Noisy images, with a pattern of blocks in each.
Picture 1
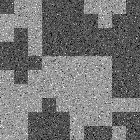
no symmetry
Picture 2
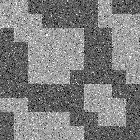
mirrored about the diagonal from the top left
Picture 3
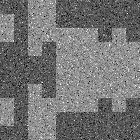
top and bottom mirror each other
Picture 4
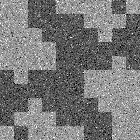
the same after a half turn
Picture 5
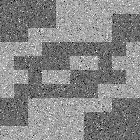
the same after a half turn
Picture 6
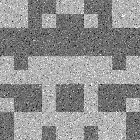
left and right mirror each other
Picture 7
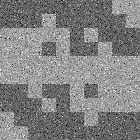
the same after a half turn
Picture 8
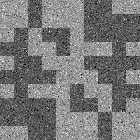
the same after a half turn
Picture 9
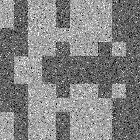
top and bottom mirror each other
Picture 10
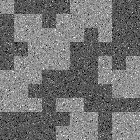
mirrored about the diagonal from the top left
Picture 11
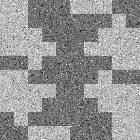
the same after a half turn
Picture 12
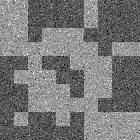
mirrored about the diagonal from the bottom left
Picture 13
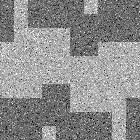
the same after a half turn
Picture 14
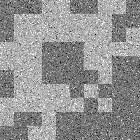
mirrored about the diagonal from the top left
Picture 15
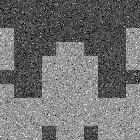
left and right mirror each other
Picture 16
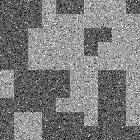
no symmetry
